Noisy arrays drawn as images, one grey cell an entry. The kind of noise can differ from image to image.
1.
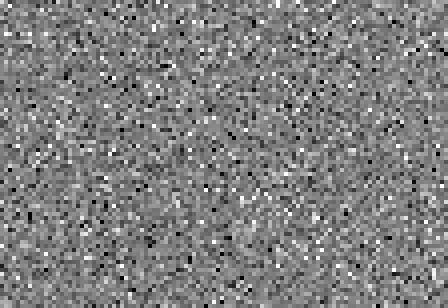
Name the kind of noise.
heavy tails
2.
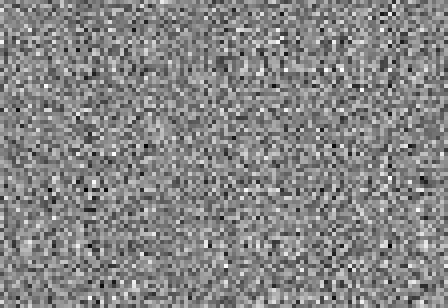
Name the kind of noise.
low rank plus noise
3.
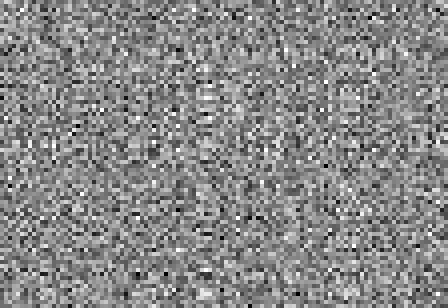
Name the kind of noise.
low rank plus noise
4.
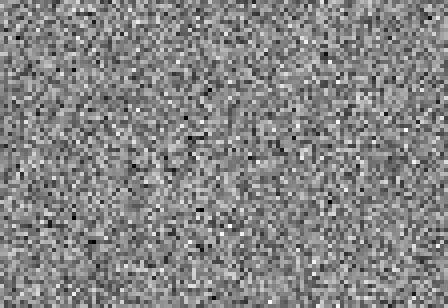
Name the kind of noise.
independent entries
